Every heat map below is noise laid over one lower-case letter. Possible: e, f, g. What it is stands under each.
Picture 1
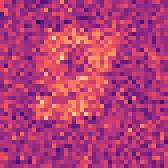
light g
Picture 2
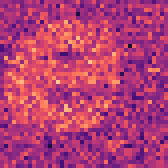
light e
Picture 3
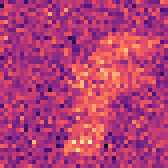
light f
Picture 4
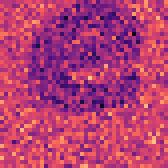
dark e
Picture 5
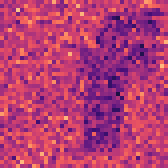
dark f
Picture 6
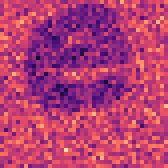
dark e
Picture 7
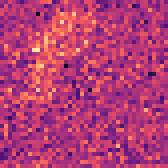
light f
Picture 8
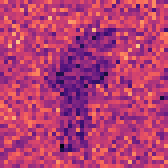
dark f
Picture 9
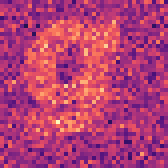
light g
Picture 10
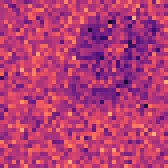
dark g
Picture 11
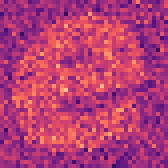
light e
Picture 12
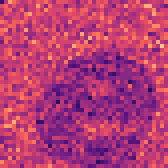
dark e
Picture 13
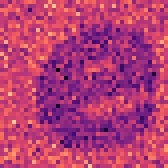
dark e
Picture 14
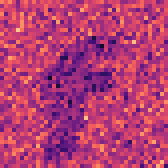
dark f
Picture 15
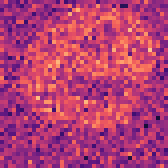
light e
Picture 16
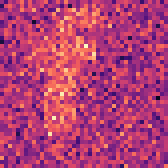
light f
